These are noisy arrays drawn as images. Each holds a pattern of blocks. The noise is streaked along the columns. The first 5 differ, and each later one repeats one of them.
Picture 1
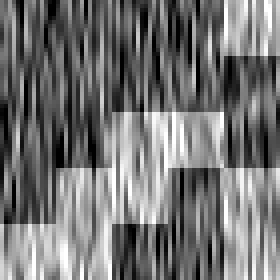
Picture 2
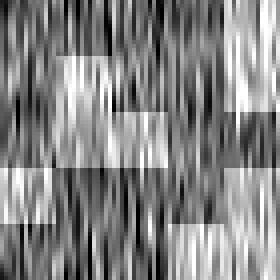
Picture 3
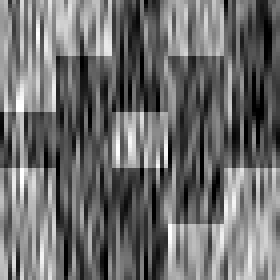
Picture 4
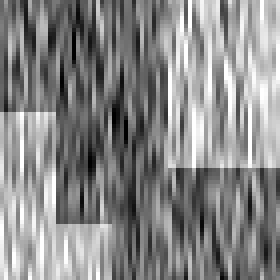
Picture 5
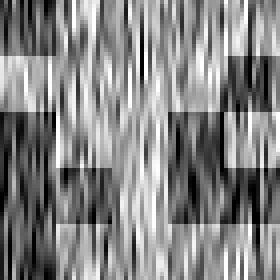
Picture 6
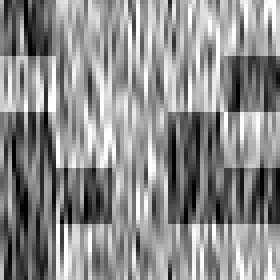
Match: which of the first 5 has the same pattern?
5
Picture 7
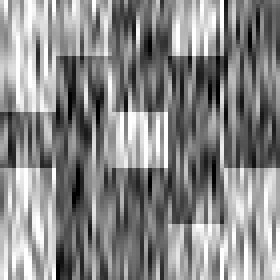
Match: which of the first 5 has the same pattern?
3
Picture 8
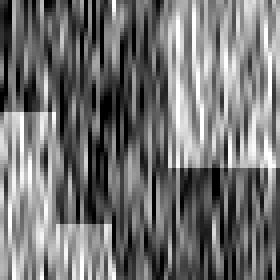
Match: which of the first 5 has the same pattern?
4
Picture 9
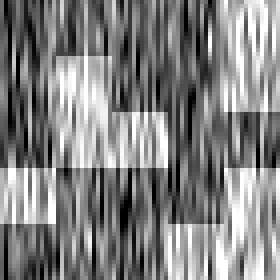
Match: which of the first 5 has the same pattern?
2
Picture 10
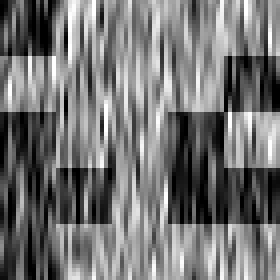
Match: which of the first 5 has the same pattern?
5
